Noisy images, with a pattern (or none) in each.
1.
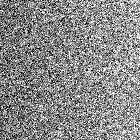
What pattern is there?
a smooth slope
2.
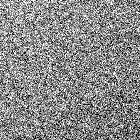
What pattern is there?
a smooth slope
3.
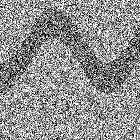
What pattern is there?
a wavy band
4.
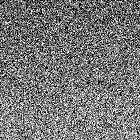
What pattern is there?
a smooth slope
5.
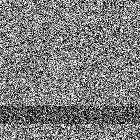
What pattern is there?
one horizontal stripe
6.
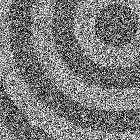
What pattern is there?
rings round one point
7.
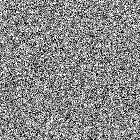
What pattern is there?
only noise
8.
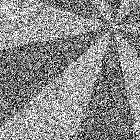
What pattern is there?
spokes from one point
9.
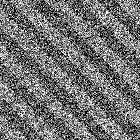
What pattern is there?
diagonal stripes
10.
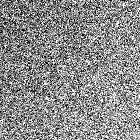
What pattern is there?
a smooth slope
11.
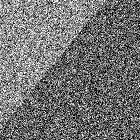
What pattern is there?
a sharp edge
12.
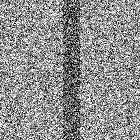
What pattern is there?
one vertical stripe
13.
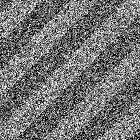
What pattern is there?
diagonal stripes
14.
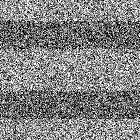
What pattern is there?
horizontal stripes
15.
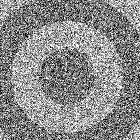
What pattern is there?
rings round one point
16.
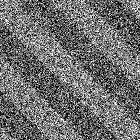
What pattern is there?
diagonal stripes
